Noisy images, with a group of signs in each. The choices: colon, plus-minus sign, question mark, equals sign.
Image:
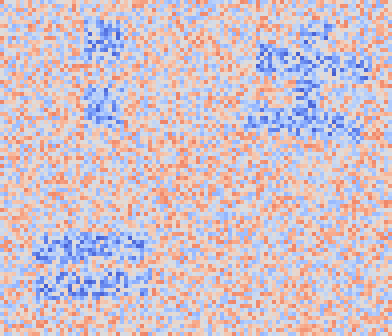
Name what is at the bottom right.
nothing
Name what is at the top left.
colon
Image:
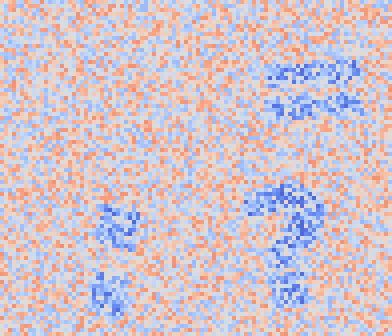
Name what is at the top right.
equals sign
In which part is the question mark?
bottom right
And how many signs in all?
3
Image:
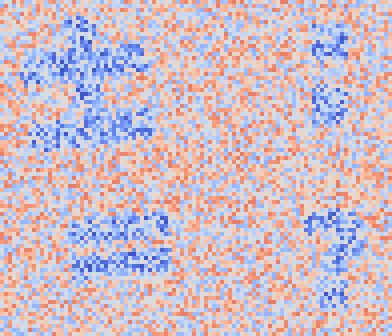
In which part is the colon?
top right
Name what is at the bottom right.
question mark
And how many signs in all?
4
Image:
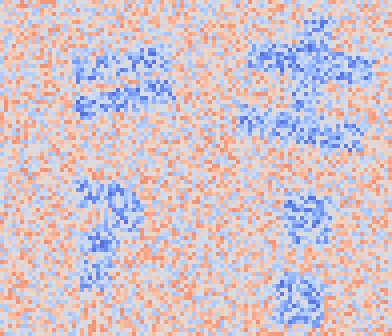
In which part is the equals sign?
top left
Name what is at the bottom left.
question mark
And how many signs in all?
4
